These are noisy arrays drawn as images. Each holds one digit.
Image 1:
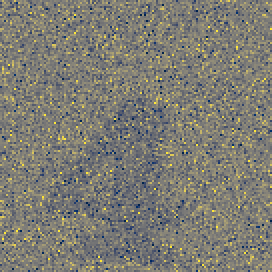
4
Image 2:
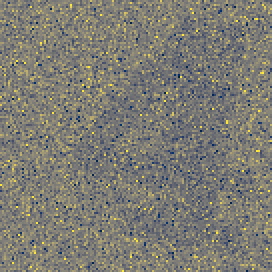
4
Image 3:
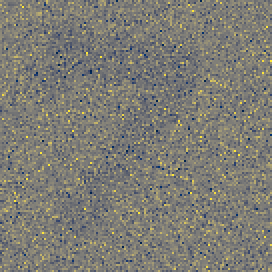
7
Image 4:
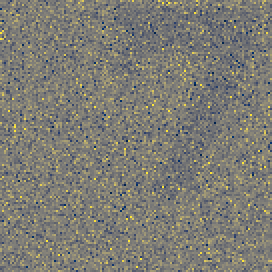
7
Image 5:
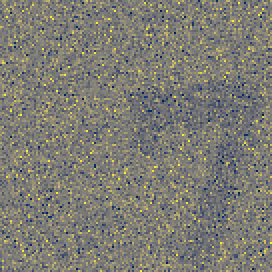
7
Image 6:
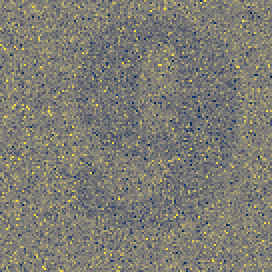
9
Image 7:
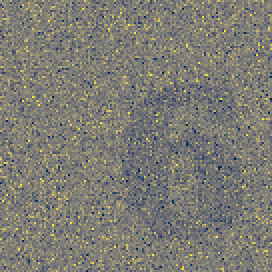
6
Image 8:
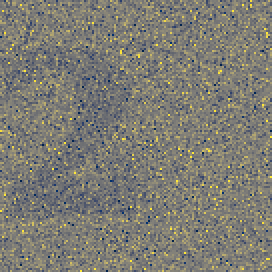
2
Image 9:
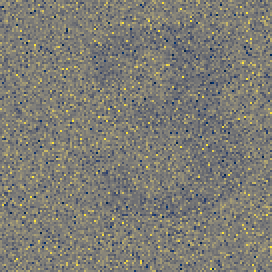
3
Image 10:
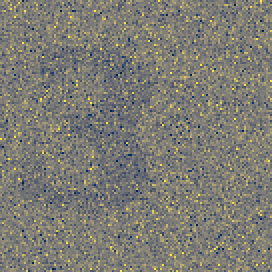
3
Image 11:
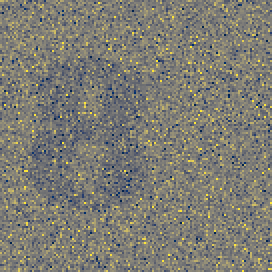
8
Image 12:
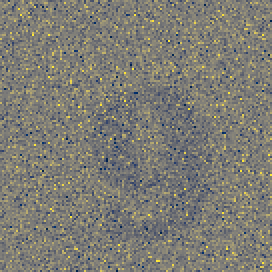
9
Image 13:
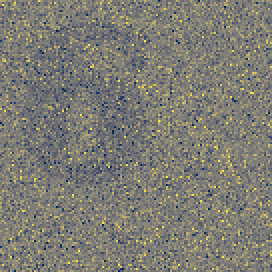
6
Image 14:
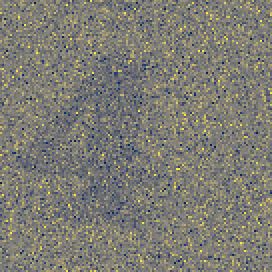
4
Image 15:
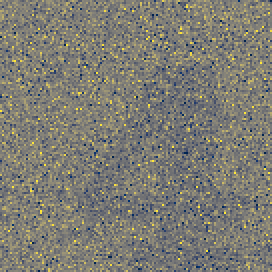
4
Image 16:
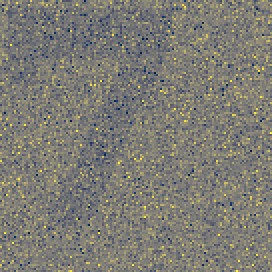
7
